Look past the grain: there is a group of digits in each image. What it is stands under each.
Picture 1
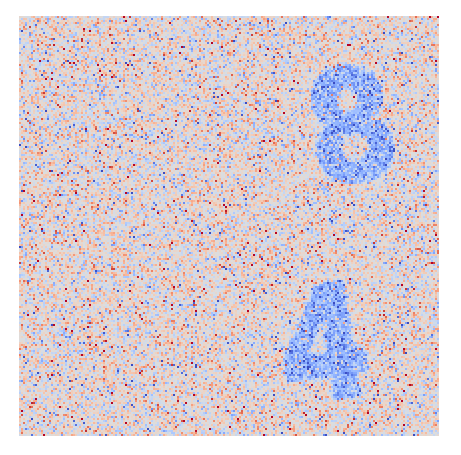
top right: 8; bottom right: 4
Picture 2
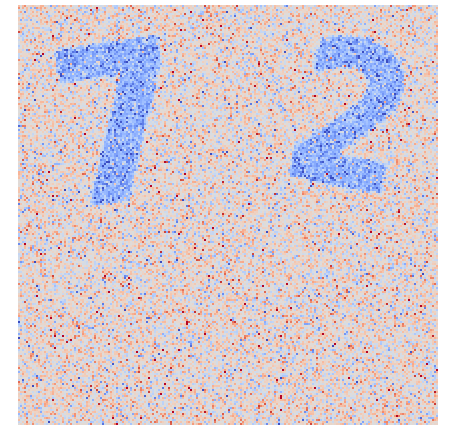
top left: 7; top right: 2
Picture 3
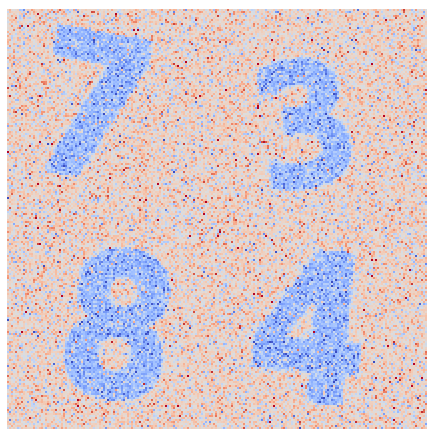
top left: 7; top right: 3; bottom left: 8; bottom right: 4
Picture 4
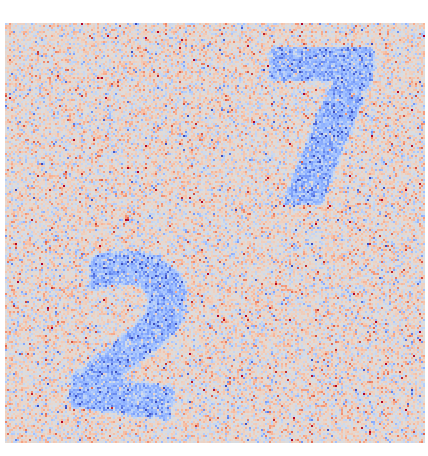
top right: 7; bottom left: 2
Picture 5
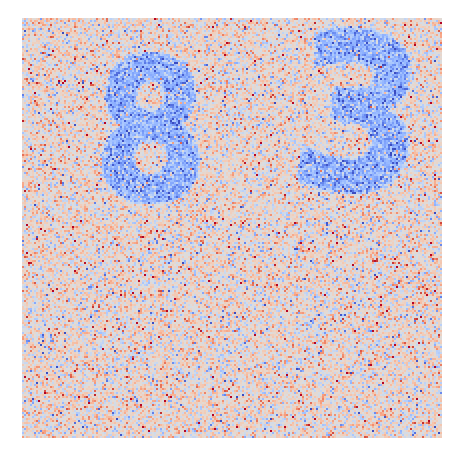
top left: 8; top right: 3
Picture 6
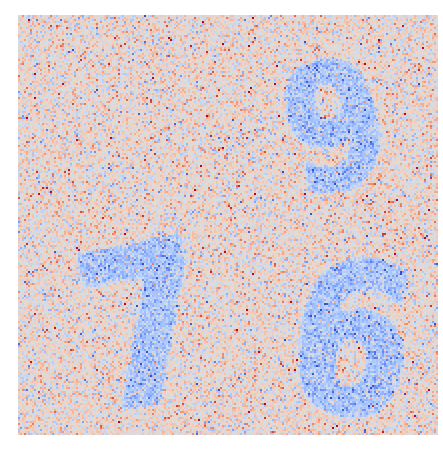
top right: 9; bottom left: 7; bottom right: 6
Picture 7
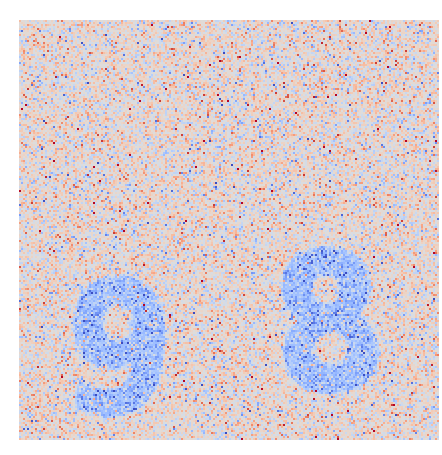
bottom left: 9; bottom right: 8
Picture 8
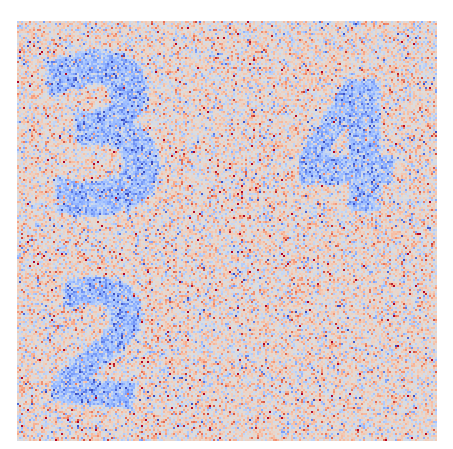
top left: 3; top right: 4; bottom left: 2
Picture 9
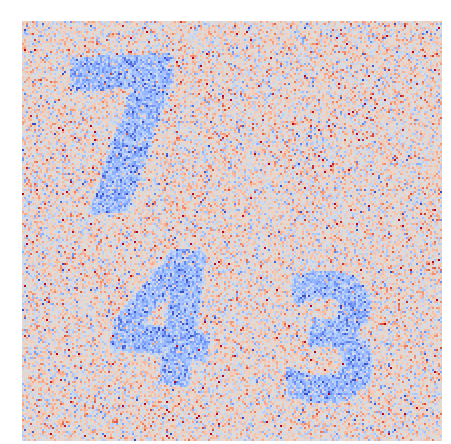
top left: 7; bottom left: 4; bottom right: 3
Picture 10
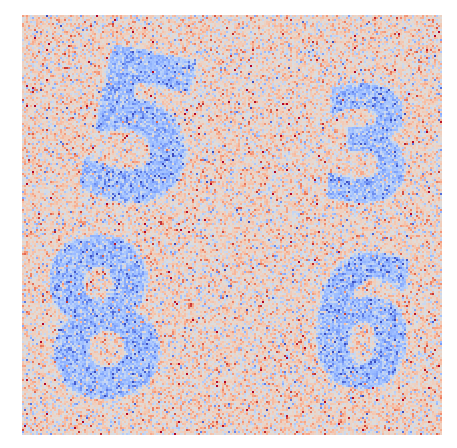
top left: 5; top right: 3; bottom left: 8; bottom right: 6
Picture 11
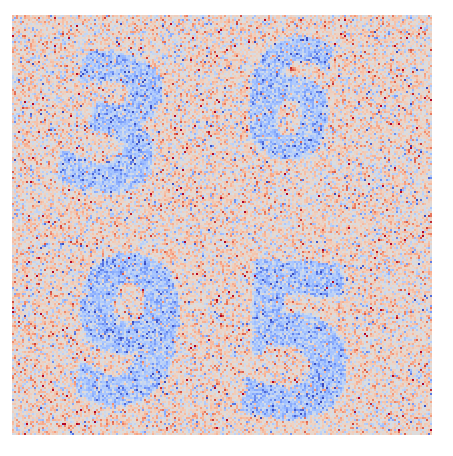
top left: 3; top right: 6; bottom left: 9; bottom right: 5
